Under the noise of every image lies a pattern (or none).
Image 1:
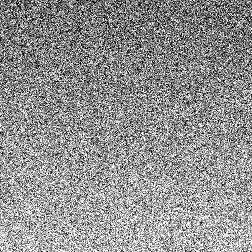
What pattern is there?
a smooth slope
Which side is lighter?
bottom
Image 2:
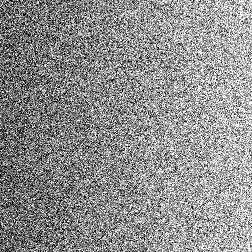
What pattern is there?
a smooth slope
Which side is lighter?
right
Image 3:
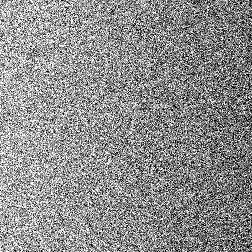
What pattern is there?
a smooth slope
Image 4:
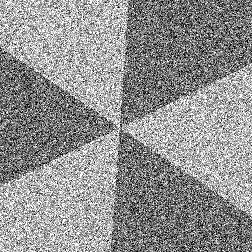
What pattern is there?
spokes from one point
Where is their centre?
centre
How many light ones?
3
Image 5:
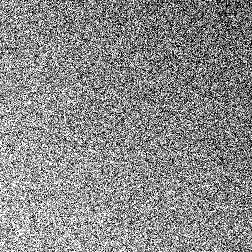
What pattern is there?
a smooth slope
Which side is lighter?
bottom left
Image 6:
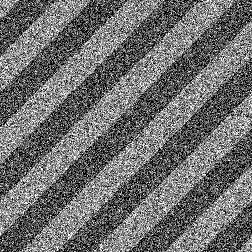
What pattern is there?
diagonal stripes
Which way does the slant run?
bottom left to top right
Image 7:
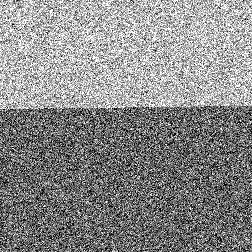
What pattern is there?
a sharp edge
